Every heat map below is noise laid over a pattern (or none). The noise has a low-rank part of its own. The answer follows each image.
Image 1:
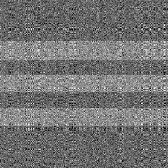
bands of rows
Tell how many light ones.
3
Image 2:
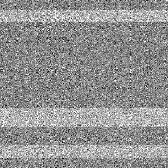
bands of rows
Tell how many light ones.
3
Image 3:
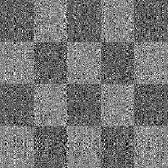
a checkerboard
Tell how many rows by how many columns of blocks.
4 by 5
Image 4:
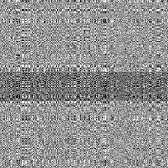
one band of rows
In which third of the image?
middle
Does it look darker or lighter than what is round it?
darker
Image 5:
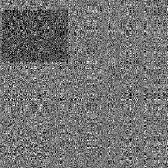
one block
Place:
top left
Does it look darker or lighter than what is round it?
darker
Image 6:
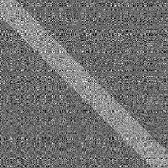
a diagonal band
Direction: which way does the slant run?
top left to bottom right
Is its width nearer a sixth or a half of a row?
a sixth
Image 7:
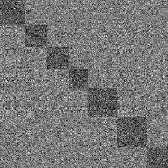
blocks along the diagonal
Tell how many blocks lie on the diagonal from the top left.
7
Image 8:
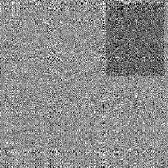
one block
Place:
top right
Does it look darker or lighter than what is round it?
darker
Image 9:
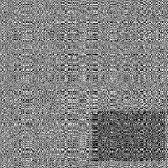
one block
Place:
bottom right
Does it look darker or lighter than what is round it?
darker
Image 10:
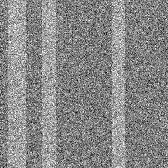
bands of columns
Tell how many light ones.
3
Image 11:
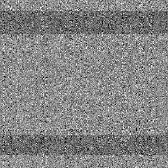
bands of rows
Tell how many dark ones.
2
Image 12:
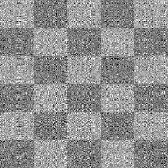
a checkerboard
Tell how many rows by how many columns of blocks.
6 by 5
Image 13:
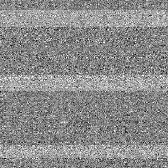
bands of rows
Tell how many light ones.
3
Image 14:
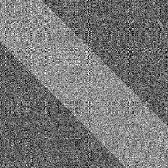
a diagonal band
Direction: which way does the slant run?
top left to bottom right
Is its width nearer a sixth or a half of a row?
a half
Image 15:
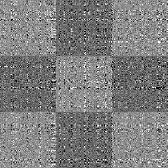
a checkerboard
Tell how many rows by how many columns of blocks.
3 by 3
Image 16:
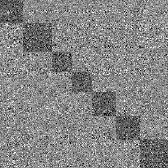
blocks along the diagonal
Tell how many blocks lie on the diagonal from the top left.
7
